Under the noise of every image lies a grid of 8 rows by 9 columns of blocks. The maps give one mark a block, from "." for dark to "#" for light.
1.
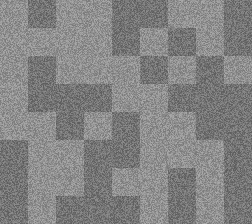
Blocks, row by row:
# . # # . . # # .
# # # # . # . # .
# . # # # . # . #
# . . . # # . . .
# # . # . # # . .
. # # . . # # # .
. # # . # # . # .
. # . . . # . # .
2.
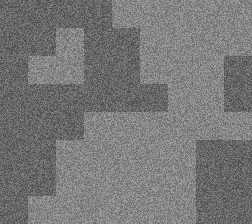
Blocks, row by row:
. . . . # # # # #
. . # . . # # # #
. # # . . # # # .
. . . . . . # # .
. . . # # # # # #
. . # # # # # . .
. . # # # # # . .
. # # # # # # . .
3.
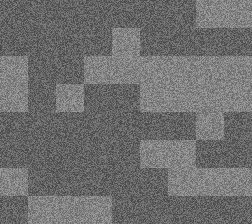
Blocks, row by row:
. . . . . . . # #
. . . . # . . . .
# . . # # # # # #
# . # . . # # # #
. . . . . . . # .
. . . . . # # . .
# . . . . . # # #
. # # # . . . . .
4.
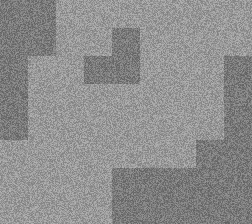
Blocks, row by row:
. . # # # # # # #
. . # # . # # # #
. # # . . # # # .
. # # # # # # # .
. # # # # # # # .
# # # # # # # . .
# # # # . . . . .
# # # # . . . . .
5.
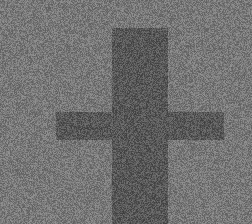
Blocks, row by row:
# # # # # # # # #
# # # # . . # # #
# # # # . . # # #
# # # # . . # # #
# # . . . . . . #
# # # # . . # # #
# # # # . . # # #
# # # # . . # # #
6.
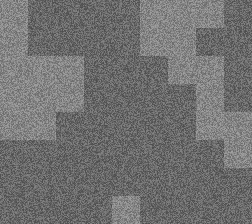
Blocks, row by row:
# . . . . # # # .
# . . . . # # . .
# # # . . . # # .
# # # . . . . # .
# # . . . . . # #
. . . . . . . . #
. . . . . . . . .
. . . . # . . . .
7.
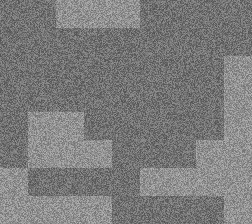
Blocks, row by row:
. . # # # . . . .
. . . . . . . . .
. . . . . . . . #
. . . . . . . . #
. # # . . . . . #
. # # # . . . # #
# . . . . # # # #
# # # # . . . . #
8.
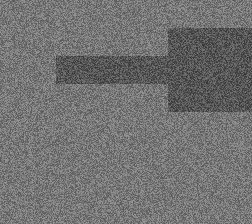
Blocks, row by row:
# # # # # # # # #
# # # # # # . . .
# # . . . . . . .
# # # # # # . . .
# # # # # # # # #
# # # # # # # # #
# # # # # # # # #
# # # # # # # # #
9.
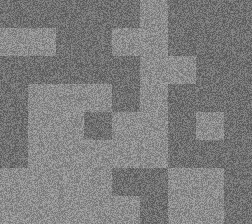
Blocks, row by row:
. . . . . # . . .
# # . . # # . . .
. . . . . # # . .
. # # # . # . . .
. # # . # # . # .
. # # # # # . . .
# # # # . . # # .
# # # # # . # # .
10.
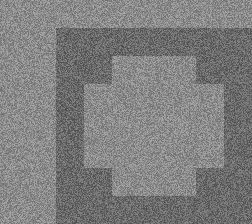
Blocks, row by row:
# # # # # # # # #
# # . . . . . . .
# # . . # # # . .
# # . # # # # # .
# # . # # # # # .
# # . # # # # # .
# # . . # # # . .
# # . . . . . . .
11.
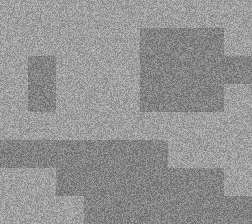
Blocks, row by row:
# # # # # # # # #
# # # # # . . . #
# . # # # . . . .
# . # # # . . . #
# # # # # # # # #
. . . . . . # # #
# # . . . . . . #
# # # . . . . . .
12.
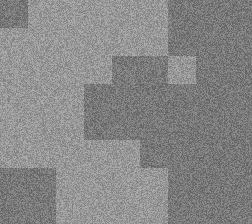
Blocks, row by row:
. # # # # # . . .
# # # # # # . . .
# # # # . . # . .
# # # . . . . . .
# # # . . . . . .
# # # # # . . . .
. . # # # # . . .
. . # # # # . . .
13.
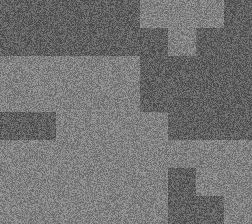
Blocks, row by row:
. . . . . # # # .
. . . . . . # . .
# # # # # . . . .
# # # # # . . . .
. . # # # # . . .
# # # # # # # # #
# # # # # # . # #
# # # # # # . . #
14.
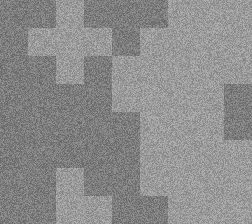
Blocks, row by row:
. . # . . . # # #
. # # # . # # # #
. . # . # # # # #
. . . . # # # # .
. . . . . # # # .
. . . . . # # # #
. . # . . # # # #
. . # # . . # # #
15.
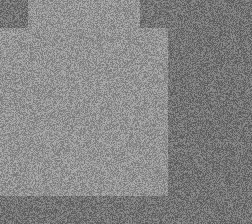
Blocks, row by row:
. # # # # . . . .
# # # # # # . . .
# # # # # # . . .
# # # # # # . . .
# # # # # # . . .
# # # # # # . . .
# # # # # # . . .
. . . . . . . . .
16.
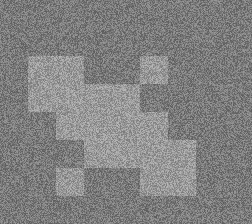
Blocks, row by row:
. . . . . . . . .
. . . . . . . . .
. # # . . # . . .
. # # # # . . . .
. . # # # # . . .
. . . # # # # . .
. . # . . # # . .
. . . . . . . . .
